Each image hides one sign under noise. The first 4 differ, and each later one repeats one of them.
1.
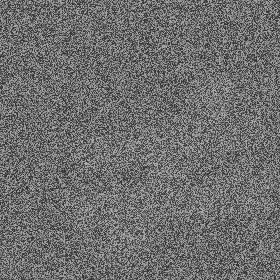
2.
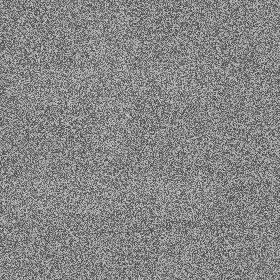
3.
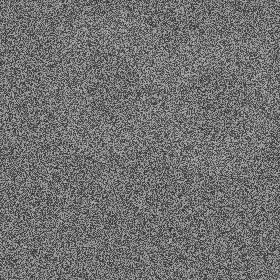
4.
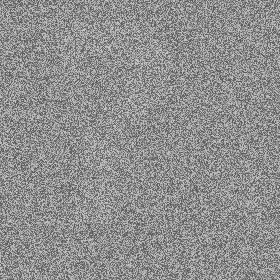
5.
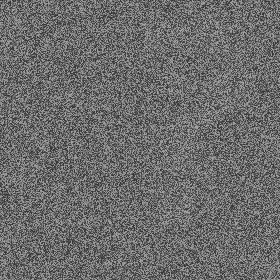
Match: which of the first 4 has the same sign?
4
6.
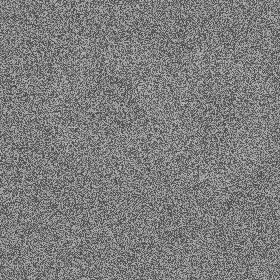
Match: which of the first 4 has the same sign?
3
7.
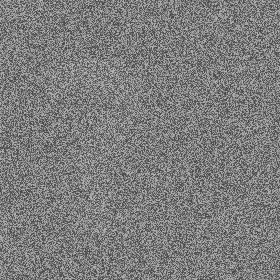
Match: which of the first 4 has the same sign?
4
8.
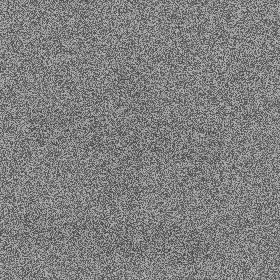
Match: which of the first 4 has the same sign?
2
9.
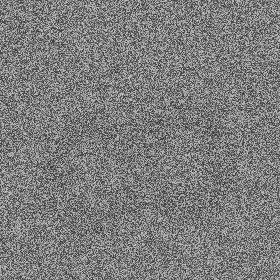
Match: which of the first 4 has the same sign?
3
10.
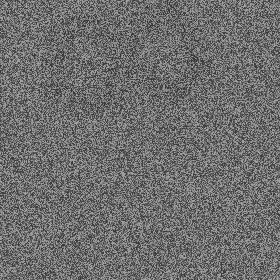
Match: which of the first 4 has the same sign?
3
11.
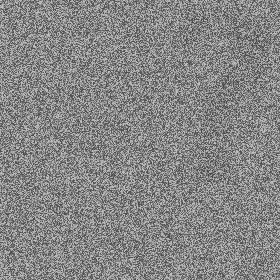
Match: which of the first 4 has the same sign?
4
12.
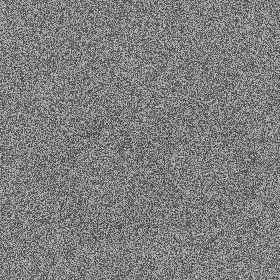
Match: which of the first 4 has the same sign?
3
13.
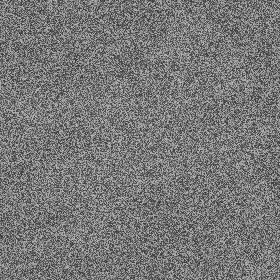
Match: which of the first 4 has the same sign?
1
